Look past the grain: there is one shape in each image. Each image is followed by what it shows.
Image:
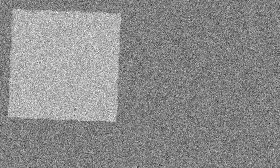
square
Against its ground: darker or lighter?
lighter
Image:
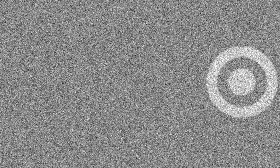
bullseye
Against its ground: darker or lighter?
lighter
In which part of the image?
middle right
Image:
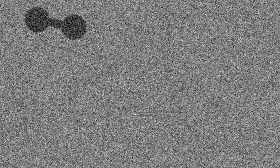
dumbbell
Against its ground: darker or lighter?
darker
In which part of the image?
top left
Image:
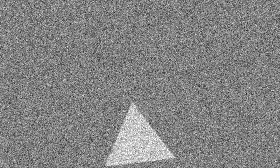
triangle
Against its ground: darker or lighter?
lighter
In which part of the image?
bottom middle
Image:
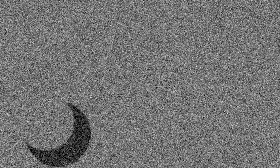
crescent
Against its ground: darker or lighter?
darker
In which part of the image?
bottom left
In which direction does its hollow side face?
up and left
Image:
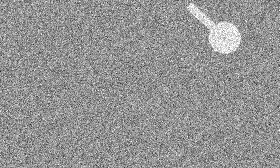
lollipop
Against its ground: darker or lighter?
lighter
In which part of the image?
top right
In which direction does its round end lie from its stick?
down and right
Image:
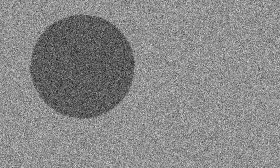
disc
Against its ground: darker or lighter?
darker
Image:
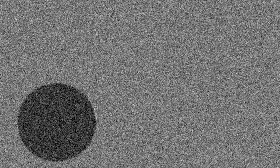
disc
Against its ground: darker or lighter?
darker
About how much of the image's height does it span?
half
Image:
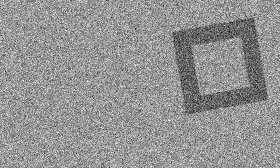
square frame
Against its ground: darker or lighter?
darker
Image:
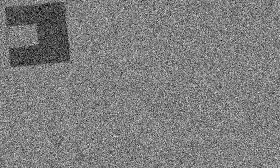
square with a notch
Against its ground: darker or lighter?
darker
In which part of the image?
top left
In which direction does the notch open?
left
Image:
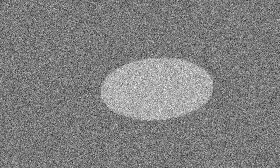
ellipse
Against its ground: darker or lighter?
lighter
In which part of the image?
centre
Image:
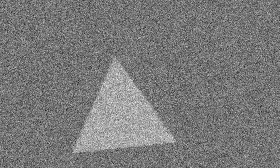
triangle
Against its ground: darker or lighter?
lighter
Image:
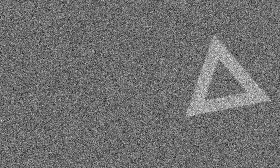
triangle frame
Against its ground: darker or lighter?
lighter
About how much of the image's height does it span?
half
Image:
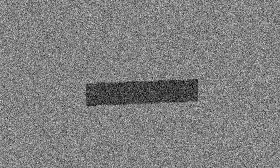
bar
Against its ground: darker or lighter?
darker
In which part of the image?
centre
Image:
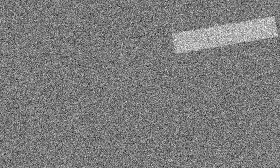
bar
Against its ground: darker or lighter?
lighter
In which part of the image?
top right
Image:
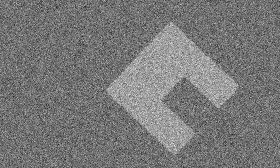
square with a notch
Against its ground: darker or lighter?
lighter
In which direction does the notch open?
down and right
